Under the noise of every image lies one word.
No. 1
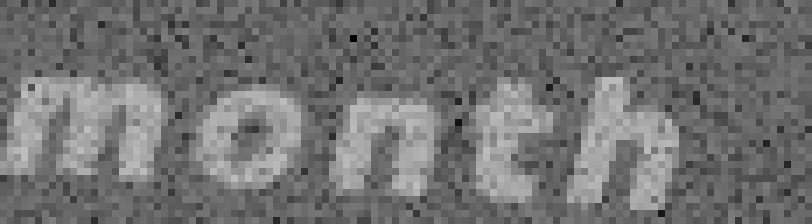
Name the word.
month
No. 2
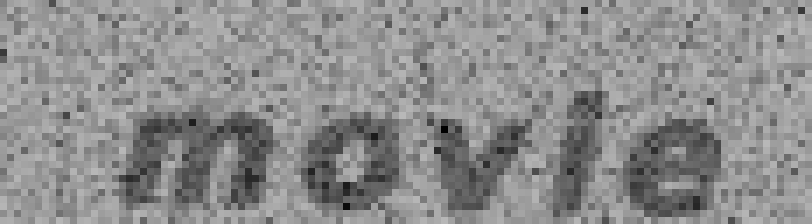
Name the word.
movie
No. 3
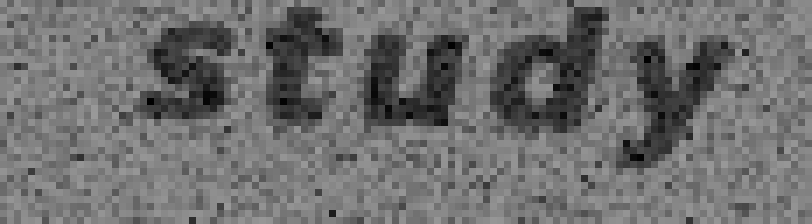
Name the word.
study
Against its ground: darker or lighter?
darker
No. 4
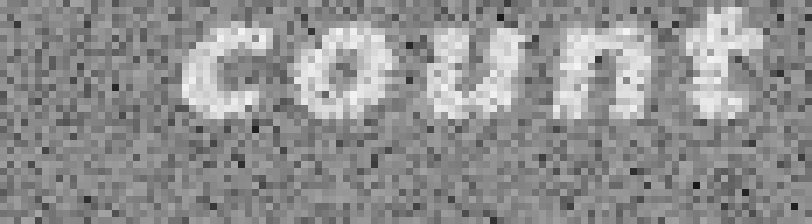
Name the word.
count
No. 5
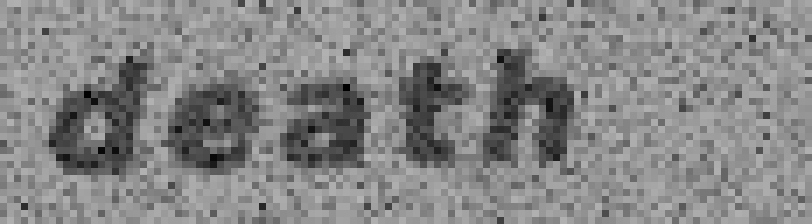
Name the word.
death
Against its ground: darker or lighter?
darker
